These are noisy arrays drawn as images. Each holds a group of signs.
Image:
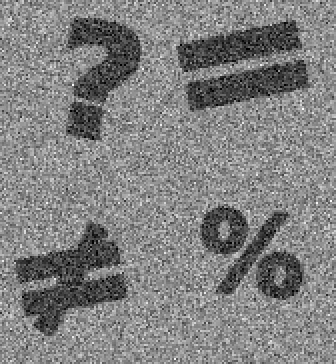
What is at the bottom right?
percent sign
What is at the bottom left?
not-equal sign
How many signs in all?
4
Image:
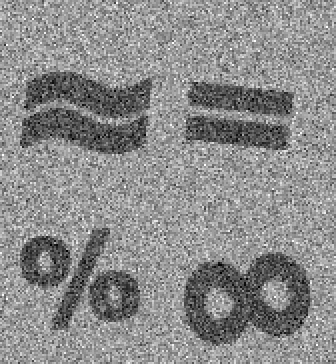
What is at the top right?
equals sign
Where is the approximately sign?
top left
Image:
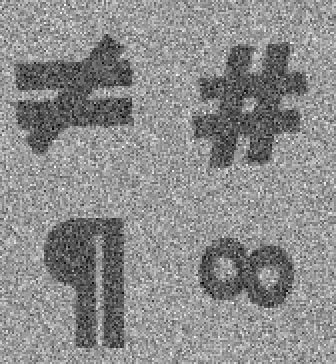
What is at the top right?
hash sign
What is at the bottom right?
infinity sign
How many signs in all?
4
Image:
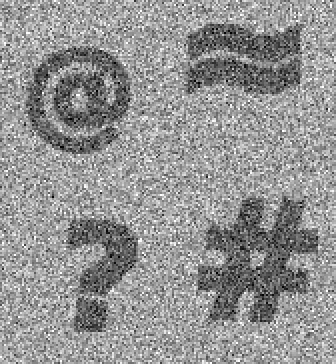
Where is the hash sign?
bottom right
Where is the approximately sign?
top right
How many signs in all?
4
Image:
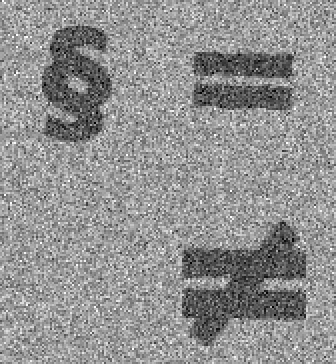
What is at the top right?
equals sign
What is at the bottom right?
not-equal sign
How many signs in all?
3
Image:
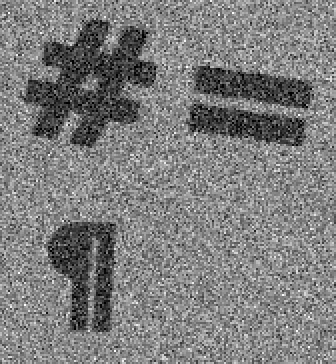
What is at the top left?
hash sign
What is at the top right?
equals sign
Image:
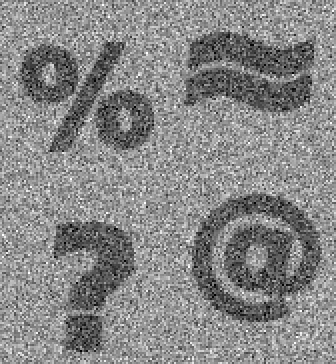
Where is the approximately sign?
top right
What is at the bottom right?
at sign
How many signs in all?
4
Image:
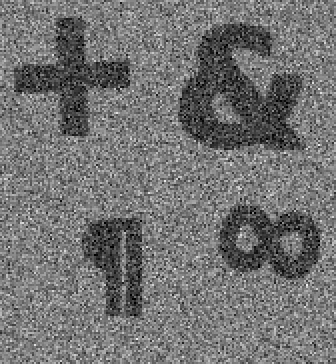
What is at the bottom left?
pilcrow
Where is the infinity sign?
bottom right
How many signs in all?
4
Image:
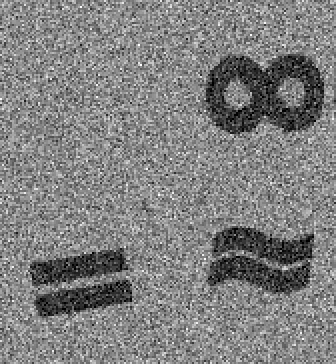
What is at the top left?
nothing
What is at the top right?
infinity sign
